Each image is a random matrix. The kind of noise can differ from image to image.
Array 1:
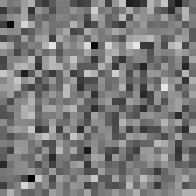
low rank plus noise
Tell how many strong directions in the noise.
three or four
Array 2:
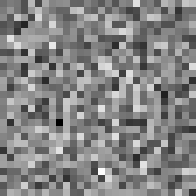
independent entries
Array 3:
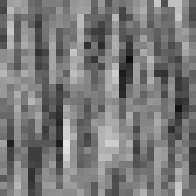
streaked along the columns
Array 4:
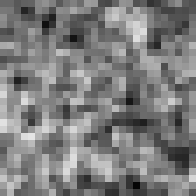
blotchy
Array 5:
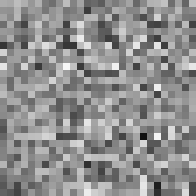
low rank plus noise
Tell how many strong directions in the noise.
three or four
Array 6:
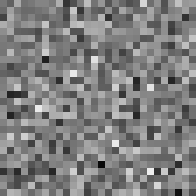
independent entries
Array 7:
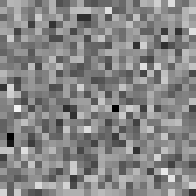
independent entries
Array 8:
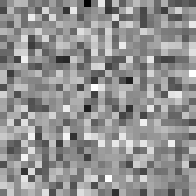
low rank plus noise
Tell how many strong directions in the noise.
five to eight
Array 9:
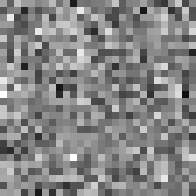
low rank plus noise
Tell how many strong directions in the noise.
three or four
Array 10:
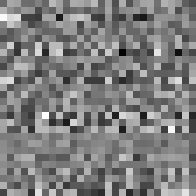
rows of uneven size
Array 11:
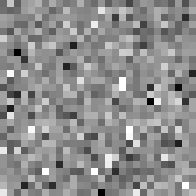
heavy tails
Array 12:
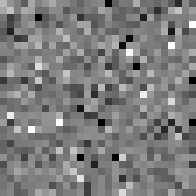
heavy tails
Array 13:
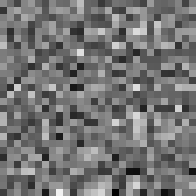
low rank plus noise
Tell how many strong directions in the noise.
two
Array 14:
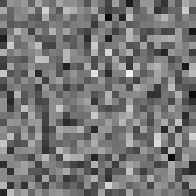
low rank plus noise
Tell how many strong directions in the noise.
five to eight
